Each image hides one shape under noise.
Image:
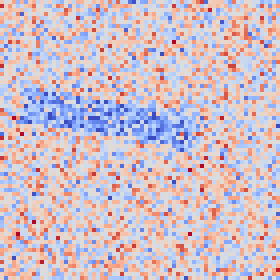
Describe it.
blue bar
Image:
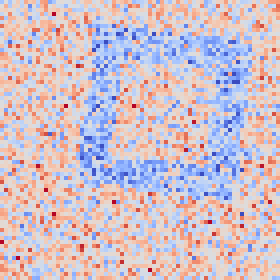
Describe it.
blue square frame
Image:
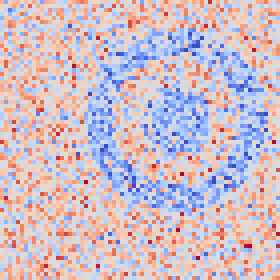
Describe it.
blue bullseye
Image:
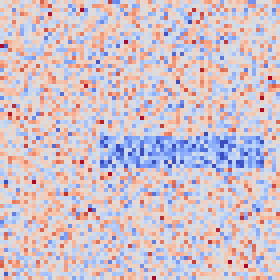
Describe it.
blue bar
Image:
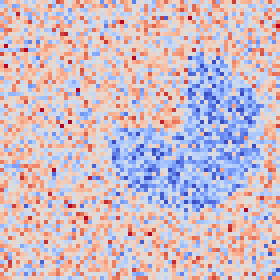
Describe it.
blue disc with a wedge cut out
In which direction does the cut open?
up and left
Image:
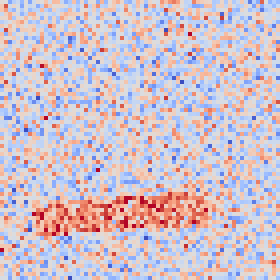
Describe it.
red bar
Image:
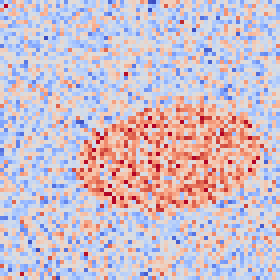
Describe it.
red ellipse
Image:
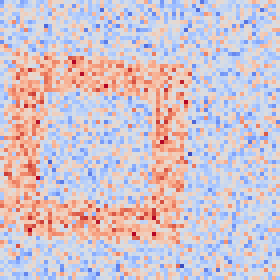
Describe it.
red square frame
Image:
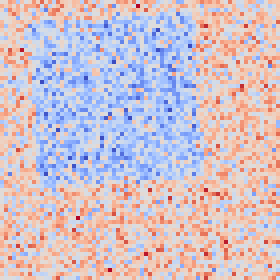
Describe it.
blue square
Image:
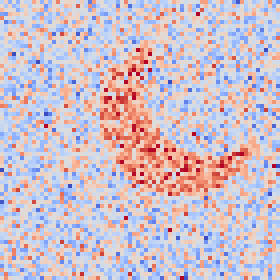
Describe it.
red crescent
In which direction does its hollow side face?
up and right
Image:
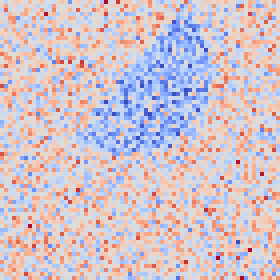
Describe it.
blue half disc
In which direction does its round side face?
down and right
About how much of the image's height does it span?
half
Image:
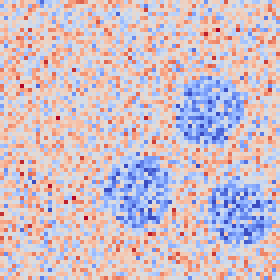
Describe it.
blue three dots
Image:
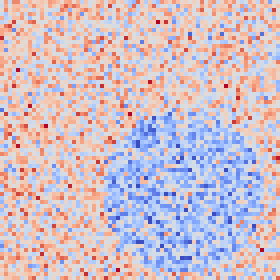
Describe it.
blue disc
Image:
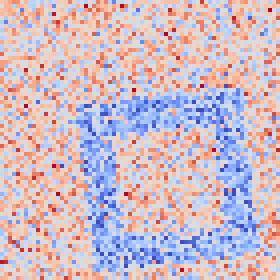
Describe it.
blue square frame
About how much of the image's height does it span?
two thirds
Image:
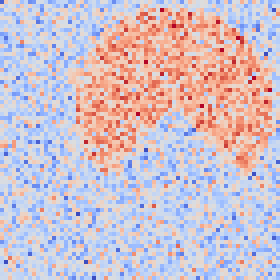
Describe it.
red disc with a wedge cut out
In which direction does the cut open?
down
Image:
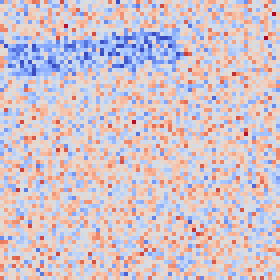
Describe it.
blue bar
